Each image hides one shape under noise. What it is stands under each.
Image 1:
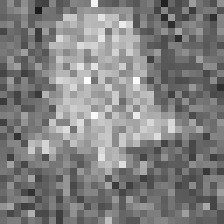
bell
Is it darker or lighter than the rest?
lighter
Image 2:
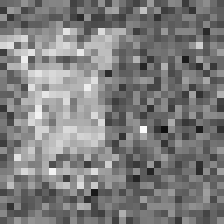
chess rook
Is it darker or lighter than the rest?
lighter
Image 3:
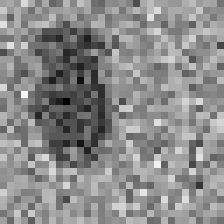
footprint
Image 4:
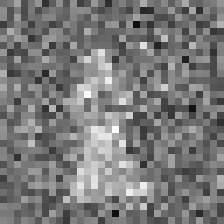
chess bishop
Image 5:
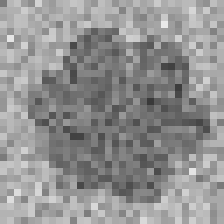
flower
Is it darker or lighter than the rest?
darker
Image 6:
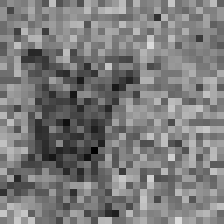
chess rook
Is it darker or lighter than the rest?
darker
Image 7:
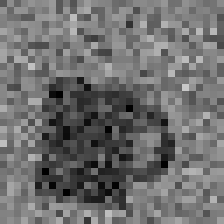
cup
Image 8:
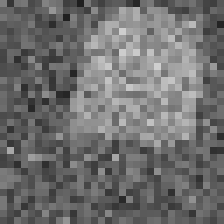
ghost
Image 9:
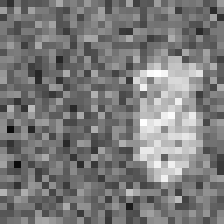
footprint
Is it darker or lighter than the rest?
lighter
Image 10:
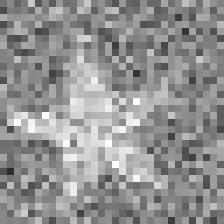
star
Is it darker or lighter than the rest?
lighter
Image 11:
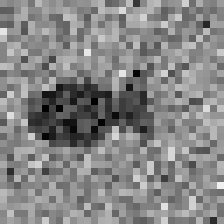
fish
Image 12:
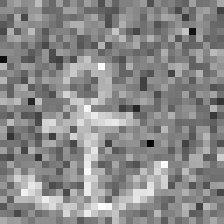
anchor
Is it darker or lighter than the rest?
lighter
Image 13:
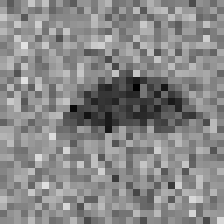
umbrella
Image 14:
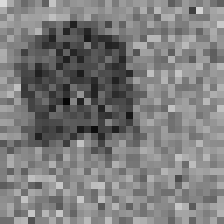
ghost
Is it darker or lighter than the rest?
darker
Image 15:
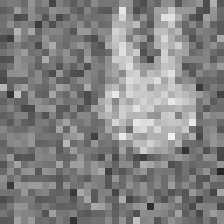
rabbit's head
